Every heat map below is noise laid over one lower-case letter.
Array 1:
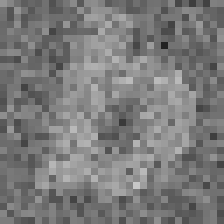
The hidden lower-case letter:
b
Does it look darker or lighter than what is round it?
lighter
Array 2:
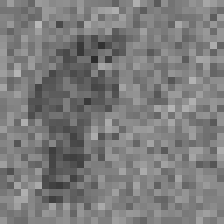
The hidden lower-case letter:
f
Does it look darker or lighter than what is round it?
darker
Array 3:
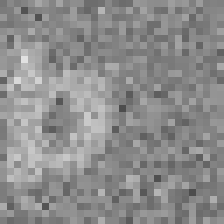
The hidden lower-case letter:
b
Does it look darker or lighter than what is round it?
lighter
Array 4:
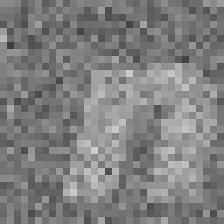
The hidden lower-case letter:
n
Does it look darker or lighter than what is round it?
lighter
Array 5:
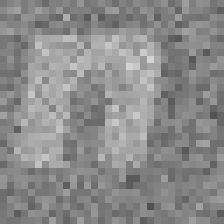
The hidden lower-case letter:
n
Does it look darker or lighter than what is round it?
lighter
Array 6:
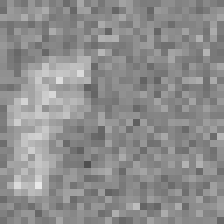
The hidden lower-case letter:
f
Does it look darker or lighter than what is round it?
lighter
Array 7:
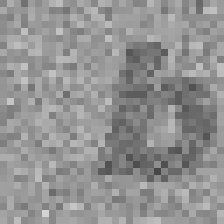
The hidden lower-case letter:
b
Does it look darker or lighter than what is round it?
darker
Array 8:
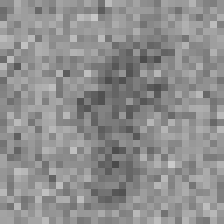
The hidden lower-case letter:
f
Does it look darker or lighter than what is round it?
darker
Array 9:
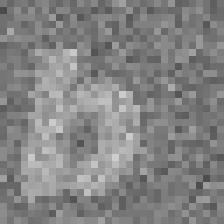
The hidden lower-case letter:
b
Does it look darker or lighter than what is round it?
lighter
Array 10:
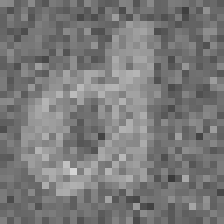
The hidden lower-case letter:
d
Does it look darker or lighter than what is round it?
lighter
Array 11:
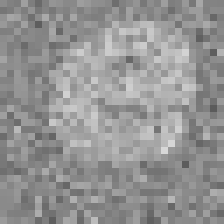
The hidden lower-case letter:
e
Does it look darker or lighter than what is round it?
lighter
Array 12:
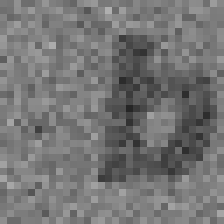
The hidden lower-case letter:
b
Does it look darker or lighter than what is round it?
darker
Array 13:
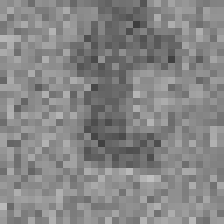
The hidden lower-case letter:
t
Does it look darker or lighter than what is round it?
darker
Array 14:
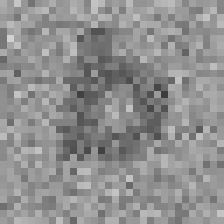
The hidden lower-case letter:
b
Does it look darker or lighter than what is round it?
darker
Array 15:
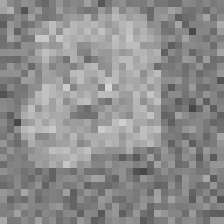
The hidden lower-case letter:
a
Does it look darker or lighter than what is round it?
lighter
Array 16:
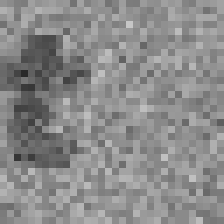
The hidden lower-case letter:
t
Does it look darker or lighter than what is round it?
darker
